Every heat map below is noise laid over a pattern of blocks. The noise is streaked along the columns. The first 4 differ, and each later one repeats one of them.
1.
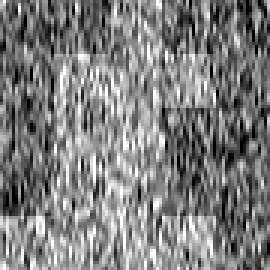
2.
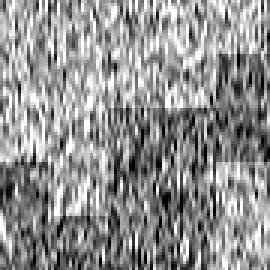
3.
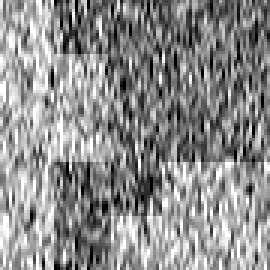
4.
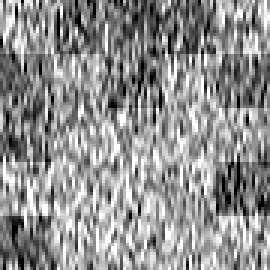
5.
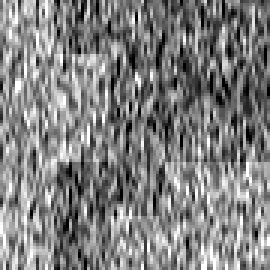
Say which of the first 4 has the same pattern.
3
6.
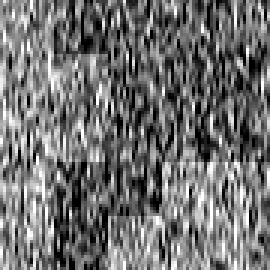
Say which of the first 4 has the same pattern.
3
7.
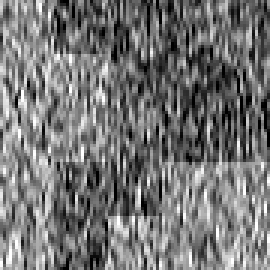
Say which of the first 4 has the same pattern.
3
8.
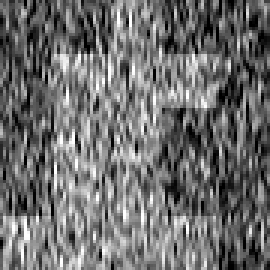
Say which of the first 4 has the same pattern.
1
